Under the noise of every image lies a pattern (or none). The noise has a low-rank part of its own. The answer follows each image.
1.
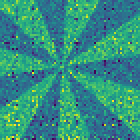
spokes from one point
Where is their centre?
centre
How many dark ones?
7
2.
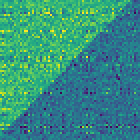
a sharp edge
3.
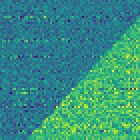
a sharp edge
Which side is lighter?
bottom right
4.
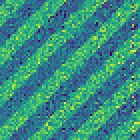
diagonal stripes
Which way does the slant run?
bottom left to top right
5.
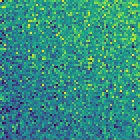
a smooth slope
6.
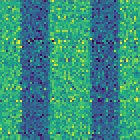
vertical stripes
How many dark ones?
2
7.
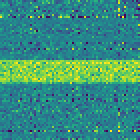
one horizontal stripe
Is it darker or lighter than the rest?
lighter
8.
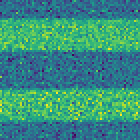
horizontal stripes
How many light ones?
2
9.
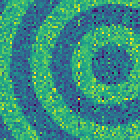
rings round one point
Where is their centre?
middle right
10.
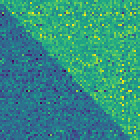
a sharp edge
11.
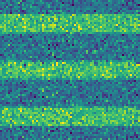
horizontal stripes
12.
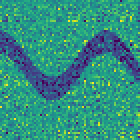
a wavy band
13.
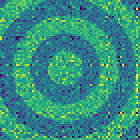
rings round one point
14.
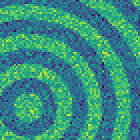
rings round one point
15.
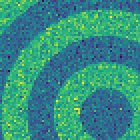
rings round one point
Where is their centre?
bottom right
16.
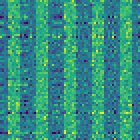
vertical stripes
